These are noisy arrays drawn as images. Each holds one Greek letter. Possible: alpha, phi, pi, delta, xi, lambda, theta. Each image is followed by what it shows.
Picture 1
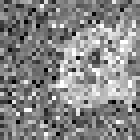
light alpha
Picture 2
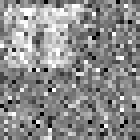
light pi
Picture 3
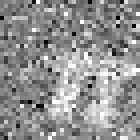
light pi
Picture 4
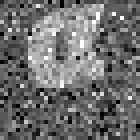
light alpha
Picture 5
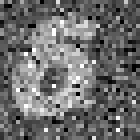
light delta
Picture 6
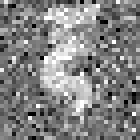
light xi
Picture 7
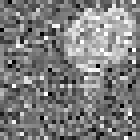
light phi
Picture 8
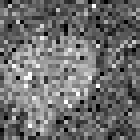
light phi
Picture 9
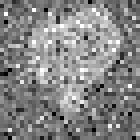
light phi
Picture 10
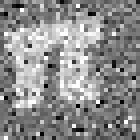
light pi
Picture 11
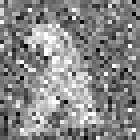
light lambda
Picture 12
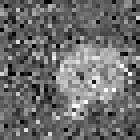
light phi
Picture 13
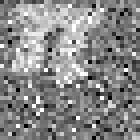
light pi
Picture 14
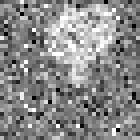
light phi
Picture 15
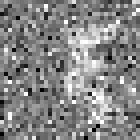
light xi
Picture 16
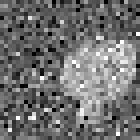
light phi
